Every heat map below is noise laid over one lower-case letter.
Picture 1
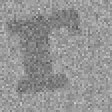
r
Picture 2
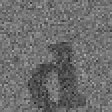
d
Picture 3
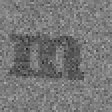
m
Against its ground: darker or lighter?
darker
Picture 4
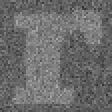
r
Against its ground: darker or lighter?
lighter
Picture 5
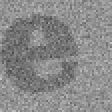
e
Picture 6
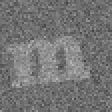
m
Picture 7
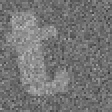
t
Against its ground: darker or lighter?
lighter
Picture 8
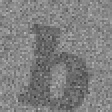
b
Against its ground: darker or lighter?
darker
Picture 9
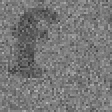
f
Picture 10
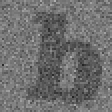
b
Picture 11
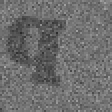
q
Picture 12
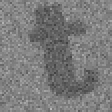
t
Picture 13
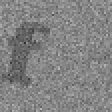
f
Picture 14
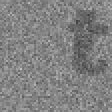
t
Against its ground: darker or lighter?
darker
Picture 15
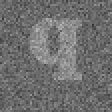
q
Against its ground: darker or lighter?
lighter
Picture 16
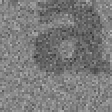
a
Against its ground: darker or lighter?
darker
